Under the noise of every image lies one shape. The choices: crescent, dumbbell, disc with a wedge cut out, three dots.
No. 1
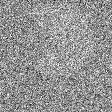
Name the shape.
disc with a wedge cut out
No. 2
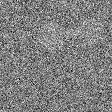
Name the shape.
dumbbell
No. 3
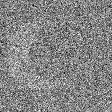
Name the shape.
crescent
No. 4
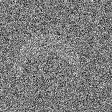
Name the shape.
crescent
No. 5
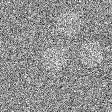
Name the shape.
three dots
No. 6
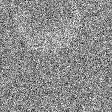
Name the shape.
crescent
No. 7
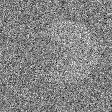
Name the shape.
disc with a wedge cut out
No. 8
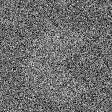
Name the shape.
disc with a wedge cut out
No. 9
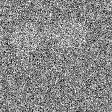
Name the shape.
dumbbell
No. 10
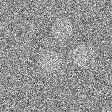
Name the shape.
three dots
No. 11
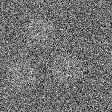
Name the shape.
three dots
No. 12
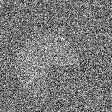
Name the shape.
disc with a wedge cut out
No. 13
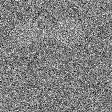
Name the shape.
dumbbell
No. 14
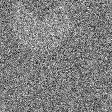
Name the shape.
disc with a wedge cut out
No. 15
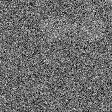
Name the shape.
dumbbell
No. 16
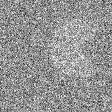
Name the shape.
disc with a wedge cut out
